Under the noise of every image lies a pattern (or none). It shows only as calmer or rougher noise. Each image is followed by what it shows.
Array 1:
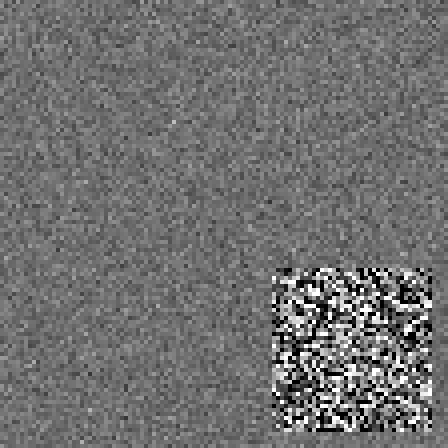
one block
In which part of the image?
bottom right
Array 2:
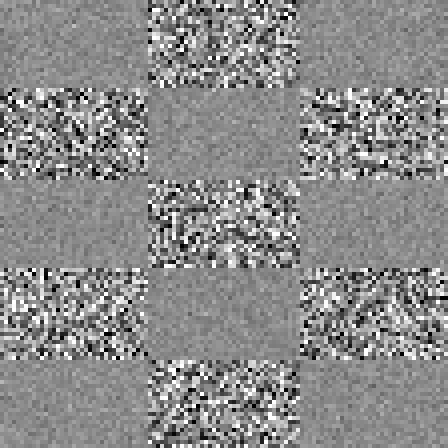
a checkerboard
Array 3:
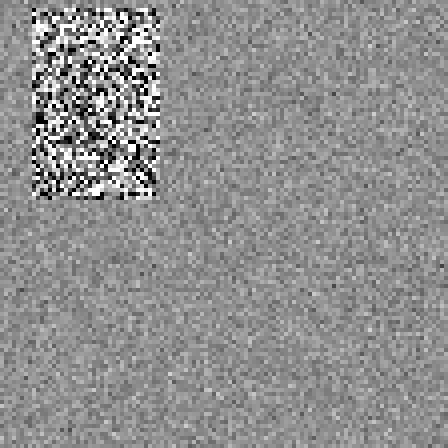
one block
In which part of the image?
top left
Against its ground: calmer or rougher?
rougher
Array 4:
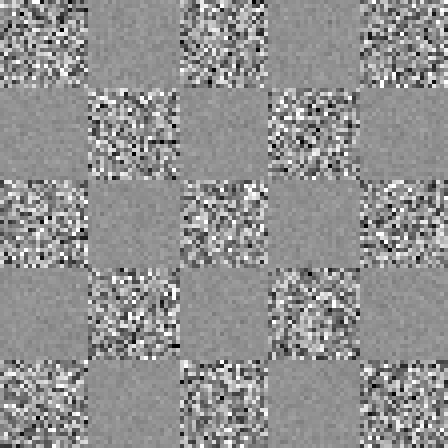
a checkerboard
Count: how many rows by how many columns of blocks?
5 by 5
